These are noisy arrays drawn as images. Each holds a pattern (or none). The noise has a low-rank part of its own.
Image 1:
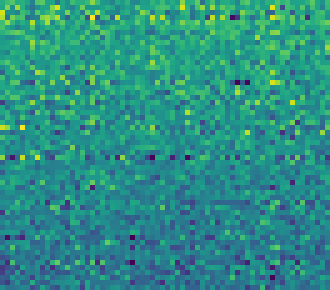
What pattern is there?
a smooth slope
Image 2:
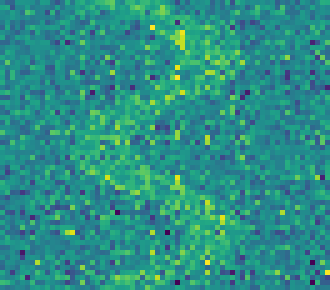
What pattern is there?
a wavy band
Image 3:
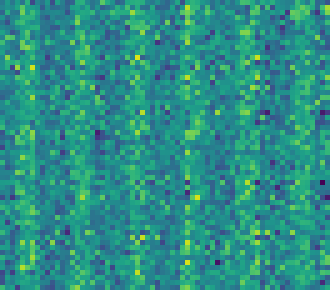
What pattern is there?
vertical stripes
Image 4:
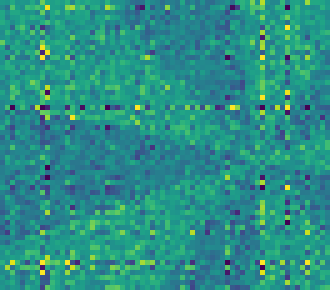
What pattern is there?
spokes from one point
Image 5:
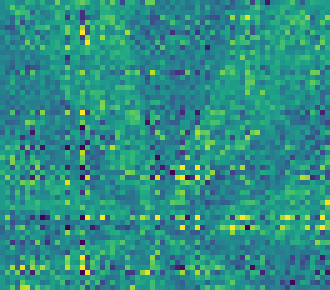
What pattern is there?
spokes from one point
